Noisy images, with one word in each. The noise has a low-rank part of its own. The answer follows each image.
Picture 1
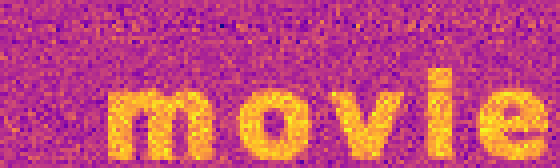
movie
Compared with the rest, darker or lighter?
lighter
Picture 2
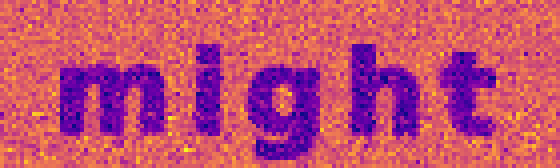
might
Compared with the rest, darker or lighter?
darker
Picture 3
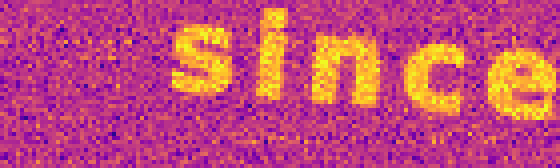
since
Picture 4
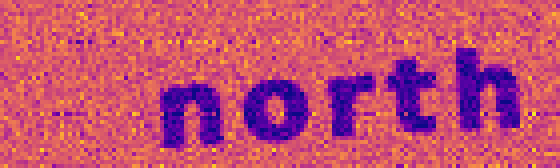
north
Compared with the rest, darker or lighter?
darker
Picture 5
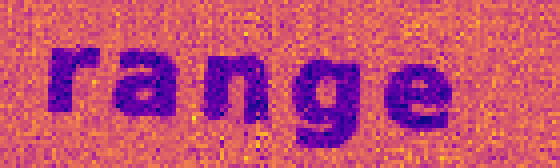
range
